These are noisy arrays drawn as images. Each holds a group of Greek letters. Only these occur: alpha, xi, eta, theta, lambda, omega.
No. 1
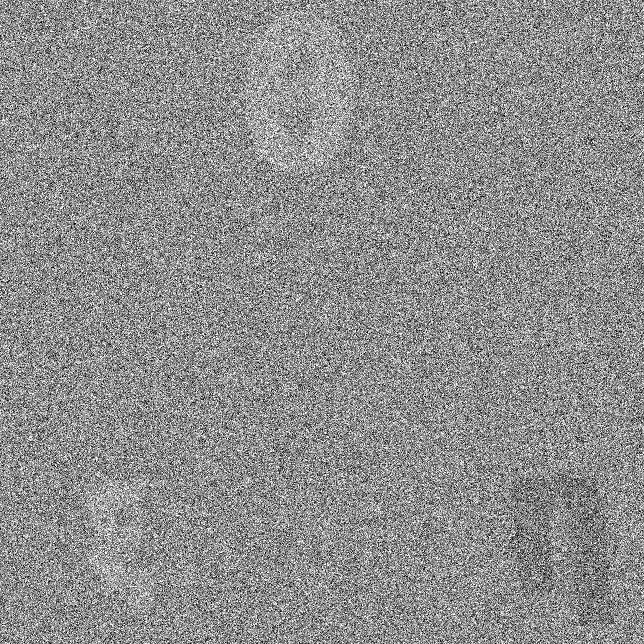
top middle: light theta; bottom left: light xi; bottom right: dark eta
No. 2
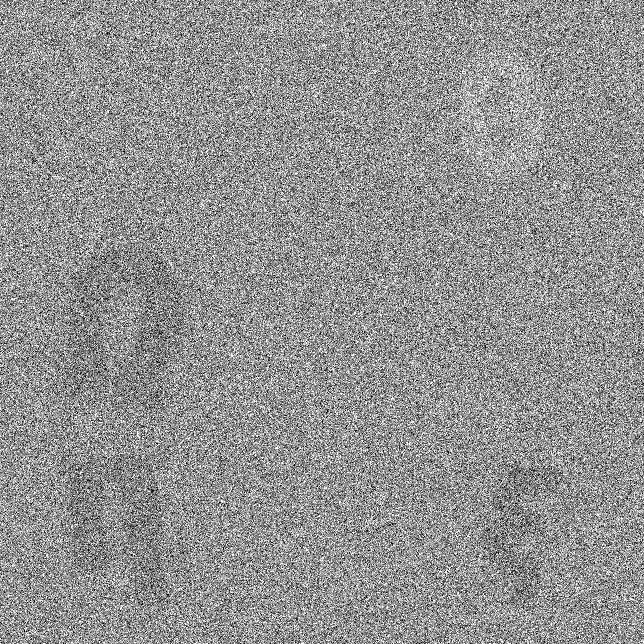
top right: light theta; middle left: dark omega; bottom left: dark eta; bottom right: dark xi
